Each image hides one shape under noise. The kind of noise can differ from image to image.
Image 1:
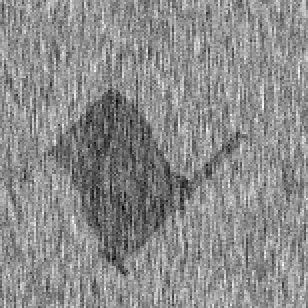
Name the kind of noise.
streaked along the columns
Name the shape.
flag
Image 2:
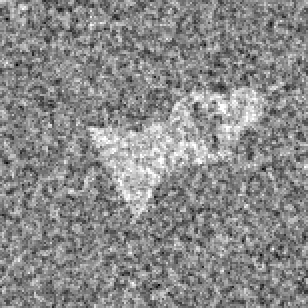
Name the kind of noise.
blotchy
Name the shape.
chess bishop
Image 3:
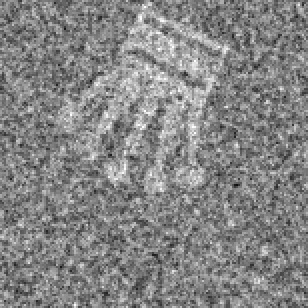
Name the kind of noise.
blotchy
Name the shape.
chess queen
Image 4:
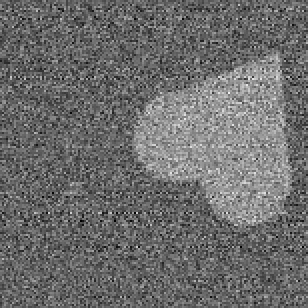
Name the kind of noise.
rows of uneven size
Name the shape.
heart
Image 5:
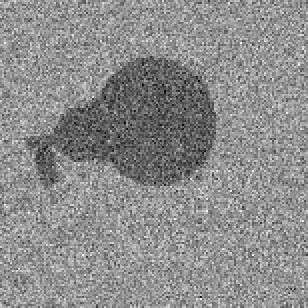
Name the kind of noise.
low rank plus noise
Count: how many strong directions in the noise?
five to eight
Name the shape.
pear
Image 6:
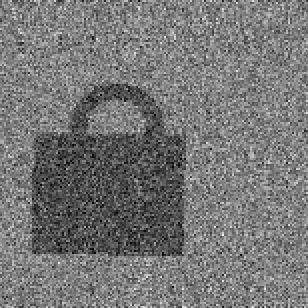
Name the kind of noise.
low rank plus noise
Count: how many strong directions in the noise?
three or four
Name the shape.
cup
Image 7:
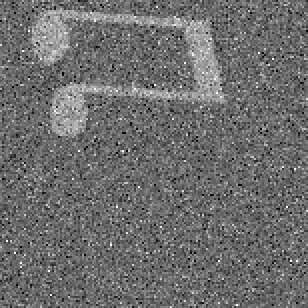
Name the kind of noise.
heavy tails
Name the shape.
pair of musical notes
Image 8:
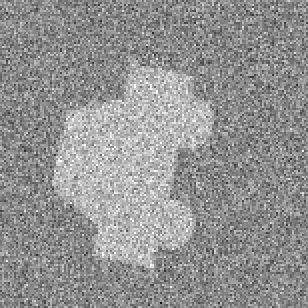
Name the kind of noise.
low rank plus noise
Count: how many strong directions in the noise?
two
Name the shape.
car
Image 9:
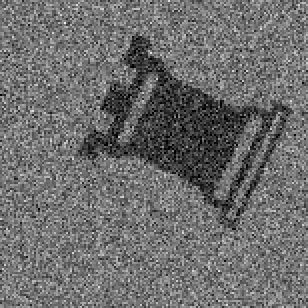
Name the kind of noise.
independent entries
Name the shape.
chess rook
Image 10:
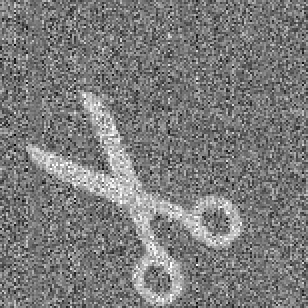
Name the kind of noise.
columns of uneven size
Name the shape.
pair of scissors
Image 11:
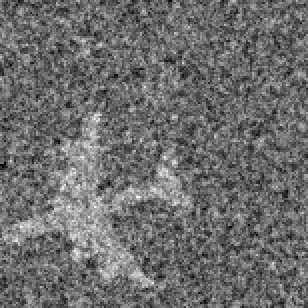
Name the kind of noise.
blotchy
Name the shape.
airplane
